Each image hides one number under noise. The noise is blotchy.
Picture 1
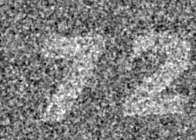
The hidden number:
72
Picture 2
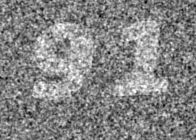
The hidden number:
91
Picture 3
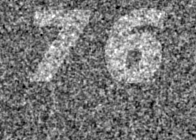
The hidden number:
76
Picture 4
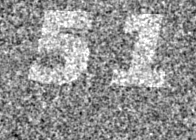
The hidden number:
51
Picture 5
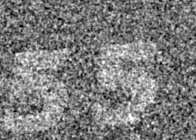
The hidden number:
55
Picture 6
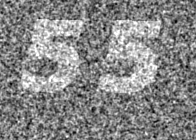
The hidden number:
55
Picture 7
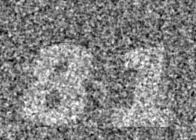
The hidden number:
81
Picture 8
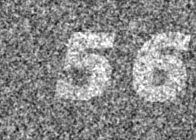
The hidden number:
56
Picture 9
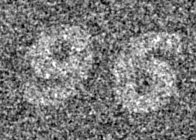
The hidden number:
96
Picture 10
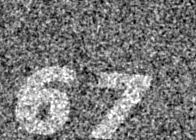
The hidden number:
67
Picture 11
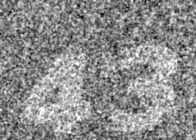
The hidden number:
43
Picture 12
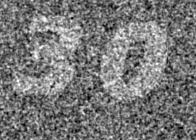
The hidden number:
30
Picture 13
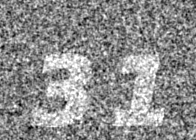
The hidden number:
31
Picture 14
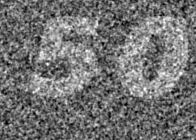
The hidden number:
50
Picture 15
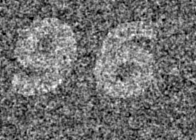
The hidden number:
96
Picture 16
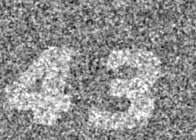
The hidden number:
43
